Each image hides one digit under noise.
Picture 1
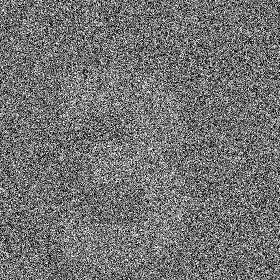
3
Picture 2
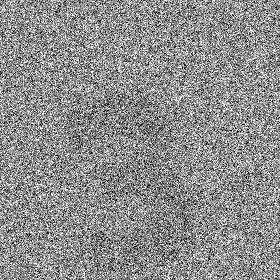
3
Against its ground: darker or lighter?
darker
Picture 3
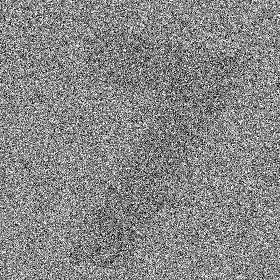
7
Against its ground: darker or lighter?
darker
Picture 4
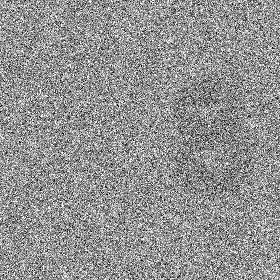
8
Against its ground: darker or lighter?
darker
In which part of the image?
middle right
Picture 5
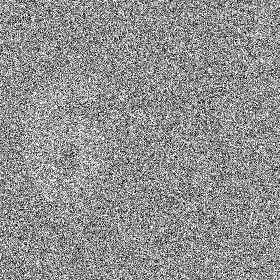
6
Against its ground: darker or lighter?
lighter
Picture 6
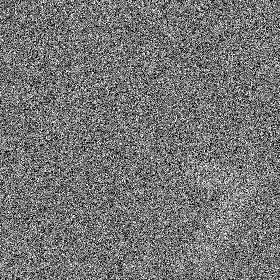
7
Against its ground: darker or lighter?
lighter
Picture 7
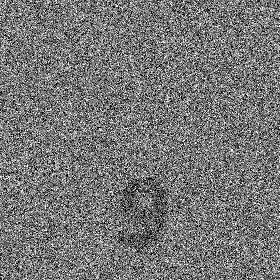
9
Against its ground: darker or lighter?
darker
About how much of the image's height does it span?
a quarter
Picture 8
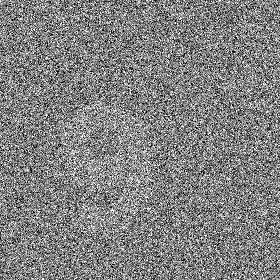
9
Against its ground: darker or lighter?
lighter
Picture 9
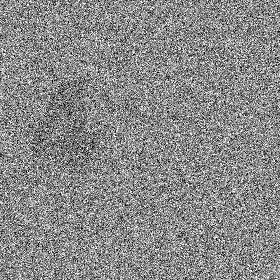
4
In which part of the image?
middle left
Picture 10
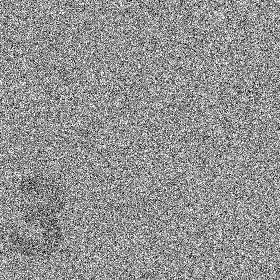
3
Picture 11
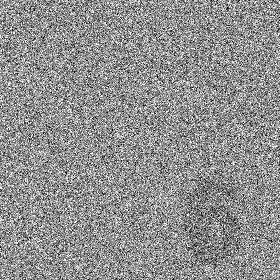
6
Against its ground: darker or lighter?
darker
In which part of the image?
bottom right
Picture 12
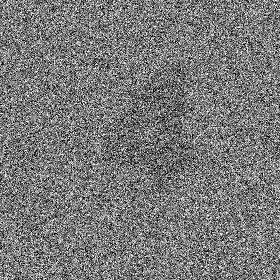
4
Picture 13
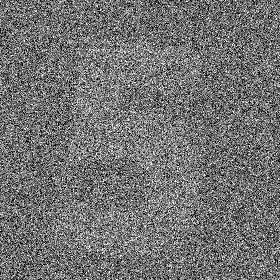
5
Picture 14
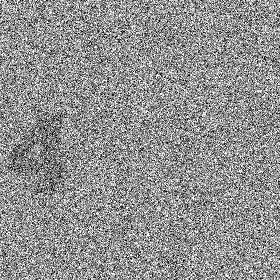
4
